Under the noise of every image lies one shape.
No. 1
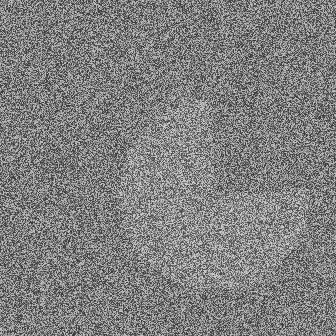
disc with a wedge cut out
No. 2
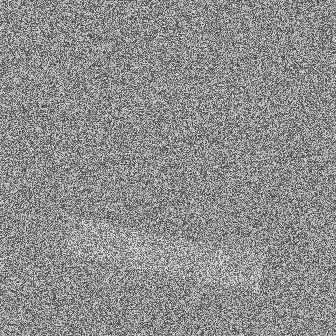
bar
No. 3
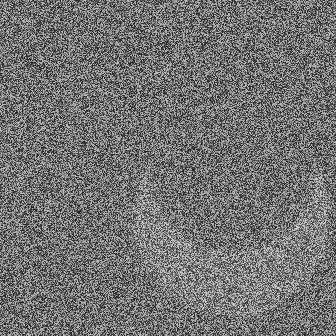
crescent
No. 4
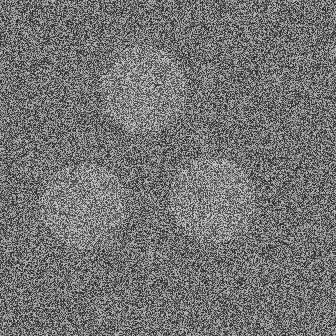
three dots
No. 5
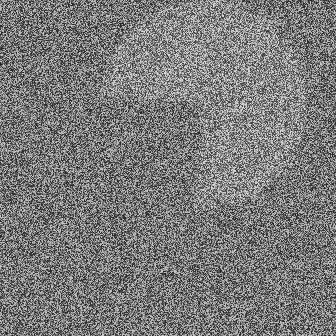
disc with a wedge cut out
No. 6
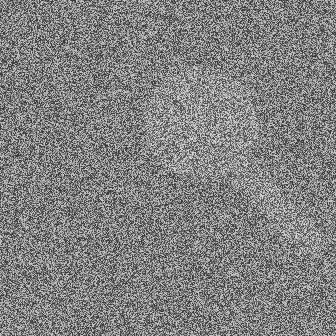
lollipop
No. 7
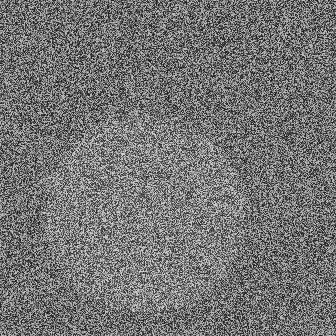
disc
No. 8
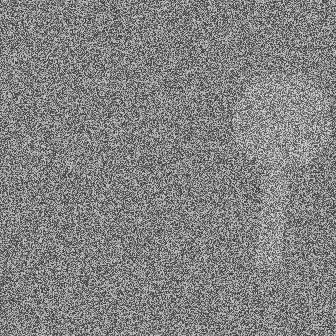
lollipop
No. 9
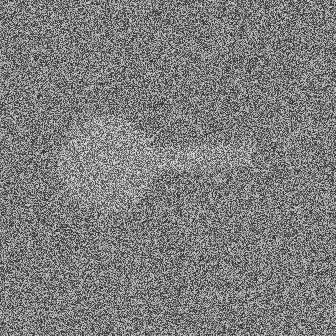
lollipop
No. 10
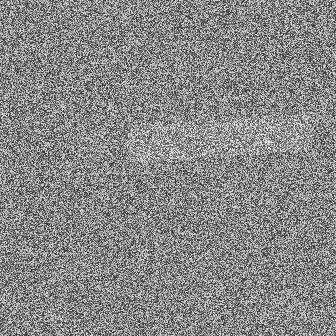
bar
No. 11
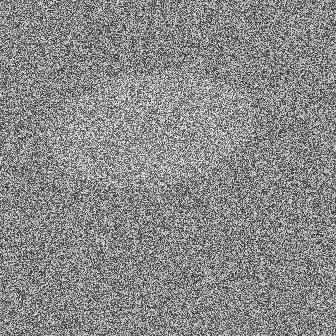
ellipse
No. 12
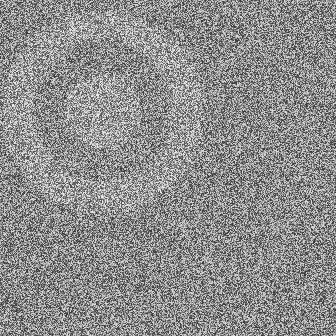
bullseye
